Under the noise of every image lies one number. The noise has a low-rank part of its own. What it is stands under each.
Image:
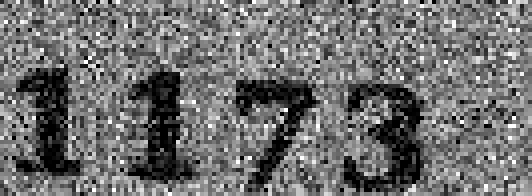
1173
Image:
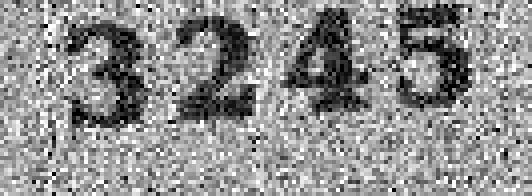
3245
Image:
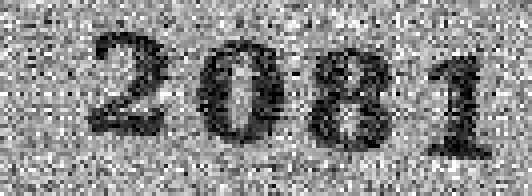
2081
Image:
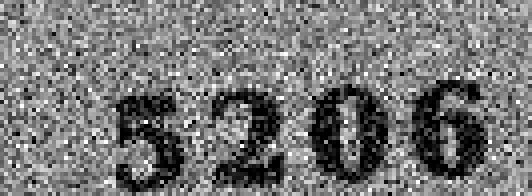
5206
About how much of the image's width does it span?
two thirds
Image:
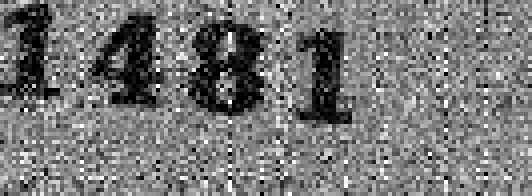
1481
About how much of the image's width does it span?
two thirds
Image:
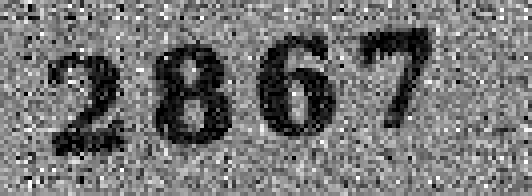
2867
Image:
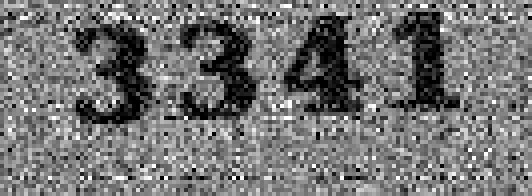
3341
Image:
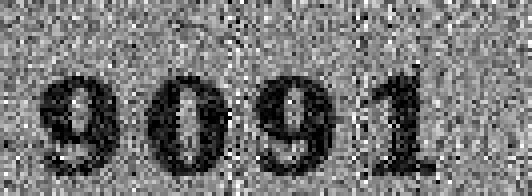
9091
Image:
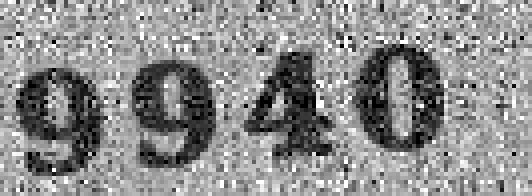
9940
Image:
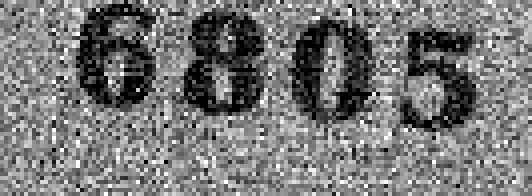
6805
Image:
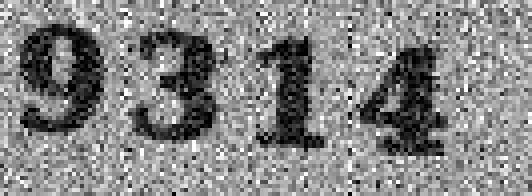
9314
